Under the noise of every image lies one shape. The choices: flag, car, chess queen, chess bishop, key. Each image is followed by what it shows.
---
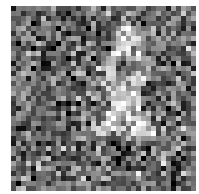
chess bishop
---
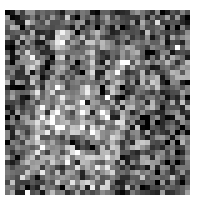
chess queen
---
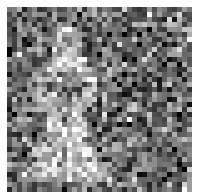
chess bishop
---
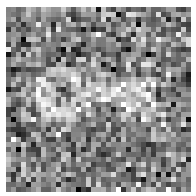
key
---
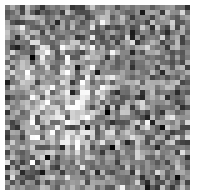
chess queen
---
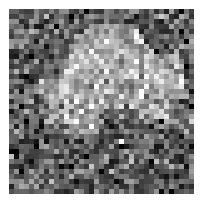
car
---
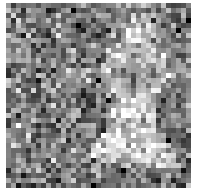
chess bishop
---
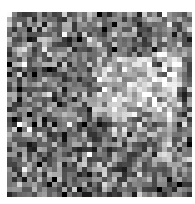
flag
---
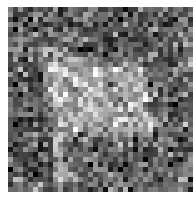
flag
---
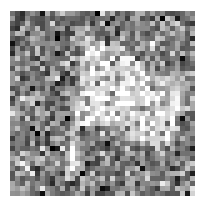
flag
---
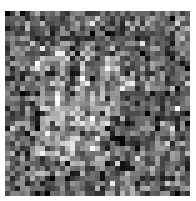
chess queen
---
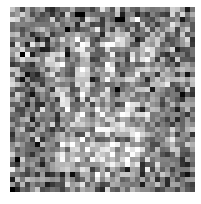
chess queen
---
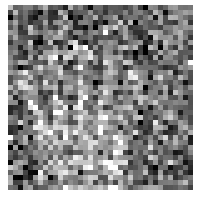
chess queen
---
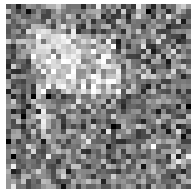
flag
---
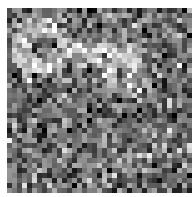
key
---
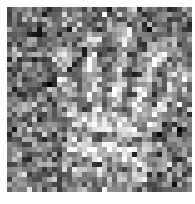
chess queen
